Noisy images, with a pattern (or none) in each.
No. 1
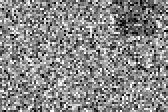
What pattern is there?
one block
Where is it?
top right
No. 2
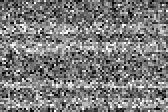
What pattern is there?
bands of rows
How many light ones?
4
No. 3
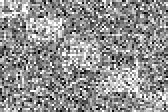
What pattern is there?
blocks along the diagonal
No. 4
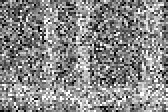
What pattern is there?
bands of rows crossing bands of columns
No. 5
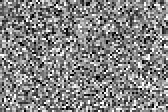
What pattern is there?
only noise
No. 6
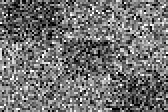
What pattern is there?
blocks along the diagonal
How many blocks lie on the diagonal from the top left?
3
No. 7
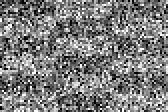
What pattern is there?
a checkerboard
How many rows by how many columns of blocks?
6 by 3
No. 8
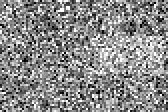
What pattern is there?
one block
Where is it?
middle right
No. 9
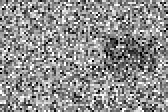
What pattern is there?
one block
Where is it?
middle right
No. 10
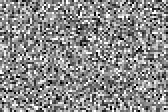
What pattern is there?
only noise
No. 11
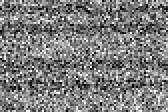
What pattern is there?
bands of rows
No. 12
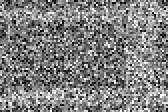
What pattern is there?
bands of rows crossing bands of columns
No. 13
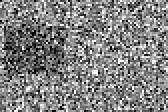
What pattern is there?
one block
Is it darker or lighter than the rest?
darker
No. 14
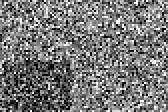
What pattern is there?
one block
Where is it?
bottom left
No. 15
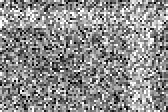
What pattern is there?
bands of rows crossing bands of columns
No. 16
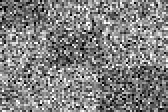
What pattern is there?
blocks along the diagonal
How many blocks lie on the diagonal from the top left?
3
